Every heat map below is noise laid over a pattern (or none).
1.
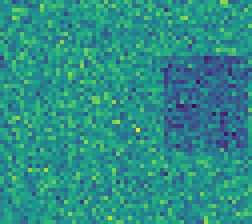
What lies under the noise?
one block
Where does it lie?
middle right
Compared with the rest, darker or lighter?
darker
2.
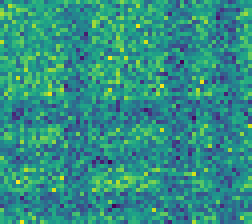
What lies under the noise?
bands of rows crossing bands of columns
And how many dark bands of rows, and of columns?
3 and 3
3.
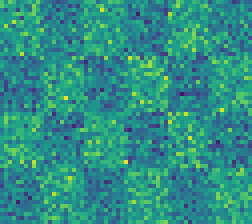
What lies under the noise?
a checkerboard
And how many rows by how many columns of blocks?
4 by 6
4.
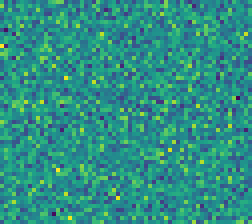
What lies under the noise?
only noise
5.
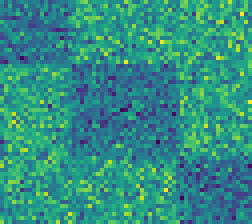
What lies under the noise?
blocks along the diagonal
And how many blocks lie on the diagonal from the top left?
3
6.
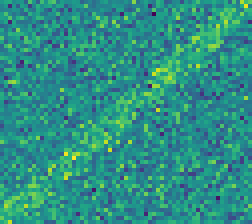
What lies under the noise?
a diagonal band
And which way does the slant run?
bottom left to top right
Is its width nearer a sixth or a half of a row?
a sixth
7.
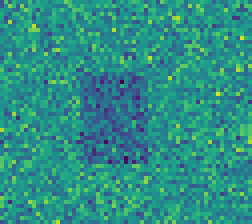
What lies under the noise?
one block
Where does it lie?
centre
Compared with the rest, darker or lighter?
darker
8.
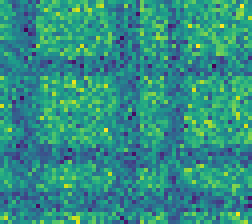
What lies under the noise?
bands of rows crossing bands of columns
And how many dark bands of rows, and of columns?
3 and 3
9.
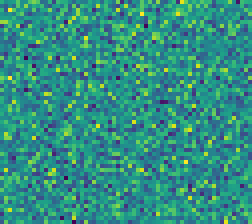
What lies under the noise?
only noise
